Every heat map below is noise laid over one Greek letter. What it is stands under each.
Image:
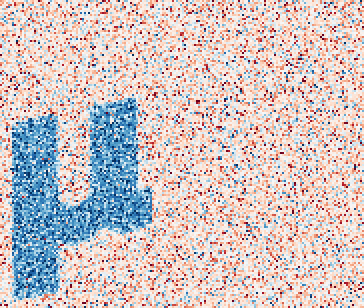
blue mu
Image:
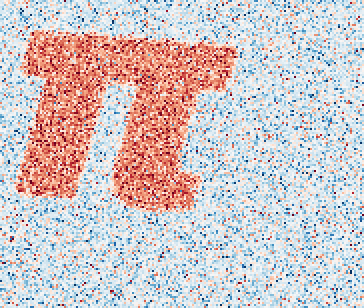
red pi
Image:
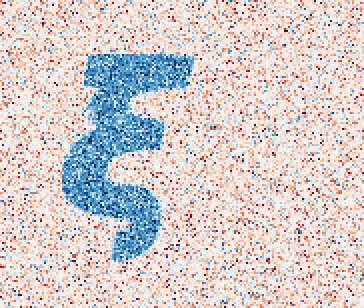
blue xi
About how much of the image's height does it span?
two thirds
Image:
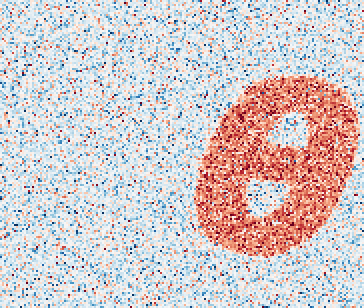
red theta
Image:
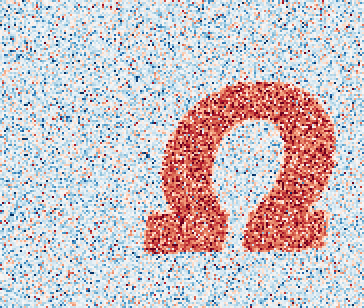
red omega
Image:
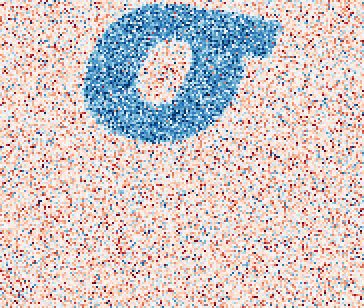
blue sigma
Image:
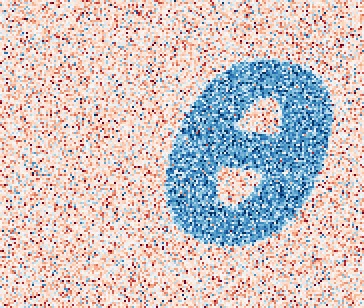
blue theta
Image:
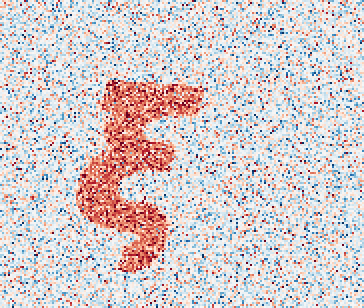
red xi
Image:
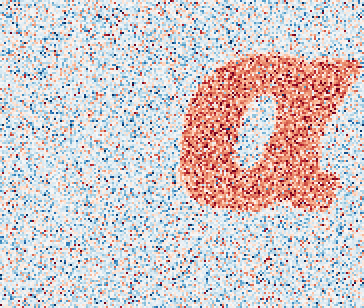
red alpha
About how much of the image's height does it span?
half
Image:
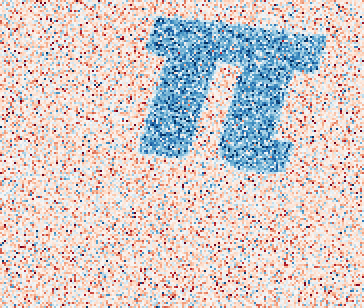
blue pi
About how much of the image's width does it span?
half
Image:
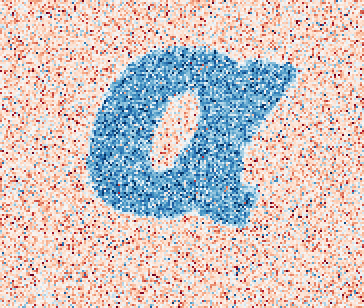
blue alpha
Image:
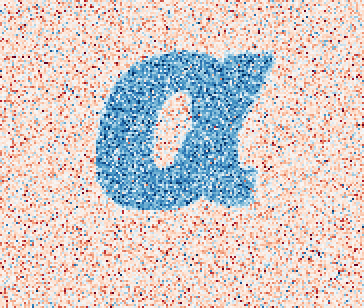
blue alpha
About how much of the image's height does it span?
half
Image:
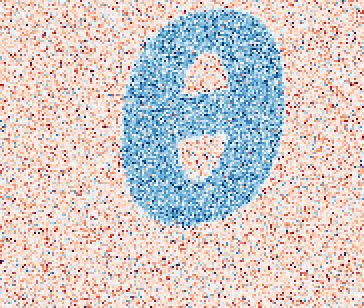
blue theta
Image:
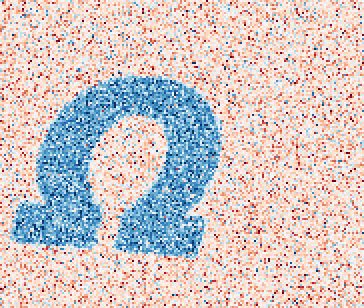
blue omega
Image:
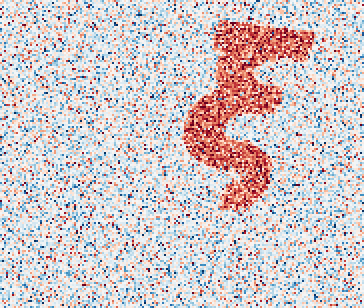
red xi
